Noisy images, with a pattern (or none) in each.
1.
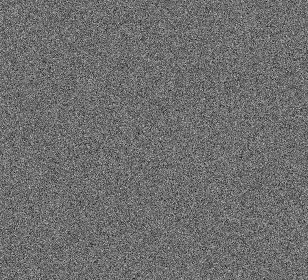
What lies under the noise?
only noise
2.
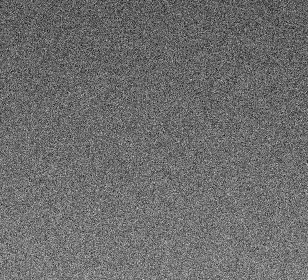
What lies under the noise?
a smooth slope
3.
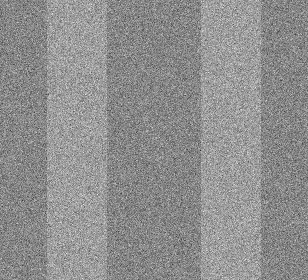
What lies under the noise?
vertical stripes
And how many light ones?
2
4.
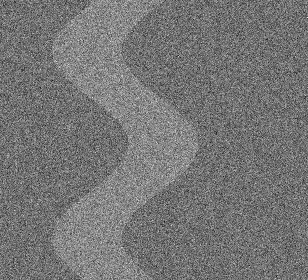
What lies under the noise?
a wavy band
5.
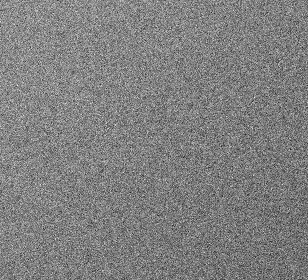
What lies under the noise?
a smooth slope
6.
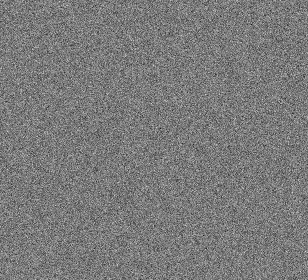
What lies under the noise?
only noise
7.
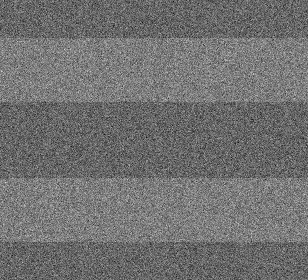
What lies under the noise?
horizontal stripes
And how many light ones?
2
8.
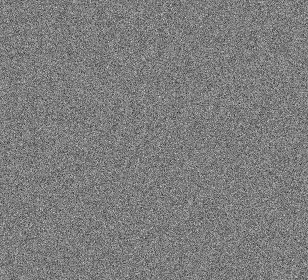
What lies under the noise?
only noise
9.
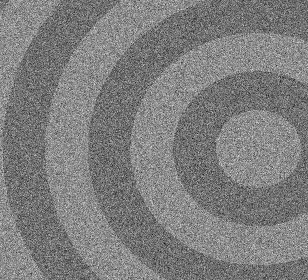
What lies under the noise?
rings round one point
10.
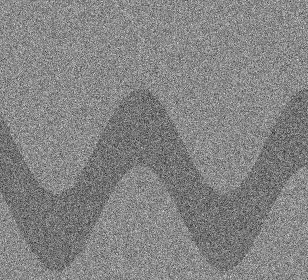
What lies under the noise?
a wavy band
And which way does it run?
left to right
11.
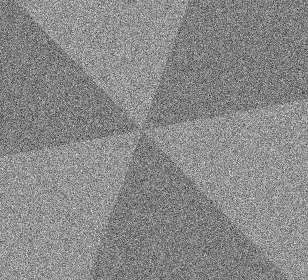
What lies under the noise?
spokes from one point
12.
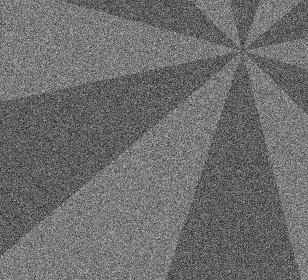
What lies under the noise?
spokes from one point
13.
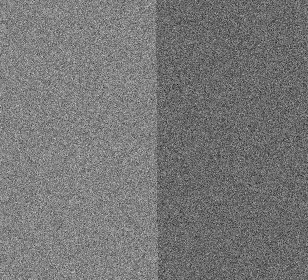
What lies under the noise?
a sharp edge
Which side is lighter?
left
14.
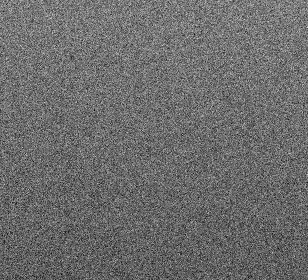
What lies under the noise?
a smooth slope
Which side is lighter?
top
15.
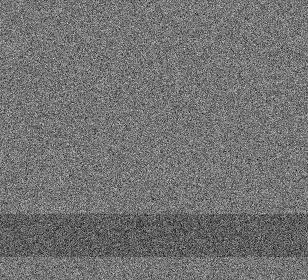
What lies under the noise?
one horizontal stripe
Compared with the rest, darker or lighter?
darker
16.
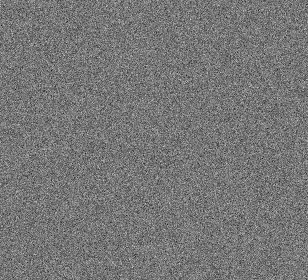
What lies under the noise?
only noise
